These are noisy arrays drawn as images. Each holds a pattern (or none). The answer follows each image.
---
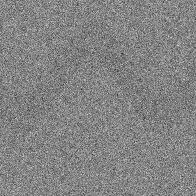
a wavy band
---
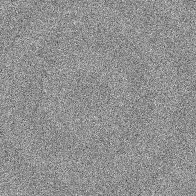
rings round one point
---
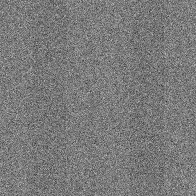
vertical stripes
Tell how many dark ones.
2
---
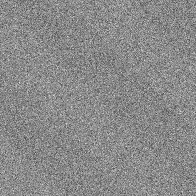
diagonal stripes
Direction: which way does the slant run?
top left to bottom right
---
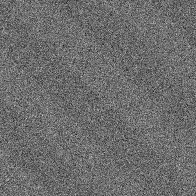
diagonal stripes
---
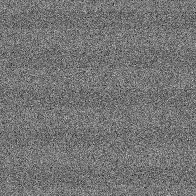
horizontal stripes
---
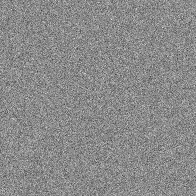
only noise
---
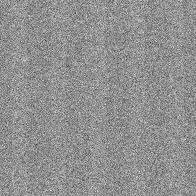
vertical stripes
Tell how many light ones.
5
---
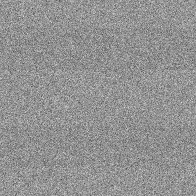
horizontal stripes
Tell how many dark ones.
2
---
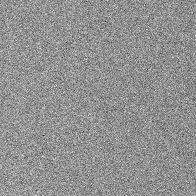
a smooth slope
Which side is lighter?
left
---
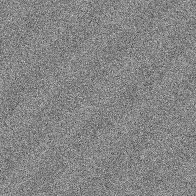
diagonal stripes
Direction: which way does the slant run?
bottom left to top right
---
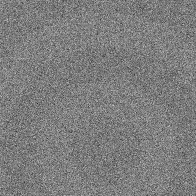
rings round one point
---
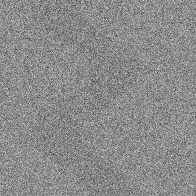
a wavy band
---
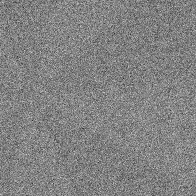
spokes from one point
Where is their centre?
middle left
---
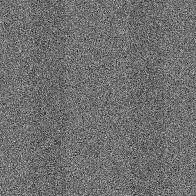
vertical stripes
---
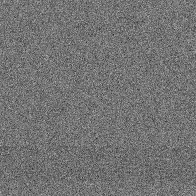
one horizontal stripe
